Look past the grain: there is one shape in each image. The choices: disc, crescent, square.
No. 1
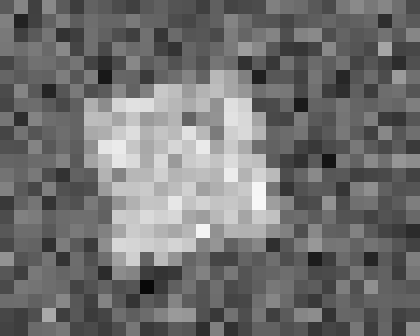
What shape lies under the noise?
square
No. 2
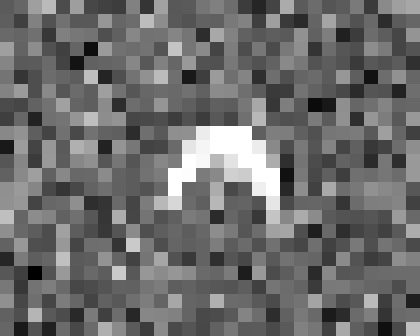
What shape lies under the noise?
crescent
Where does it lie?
centre
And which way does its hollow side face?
down
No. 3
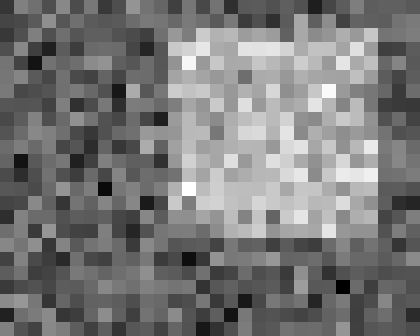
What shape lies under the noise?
square
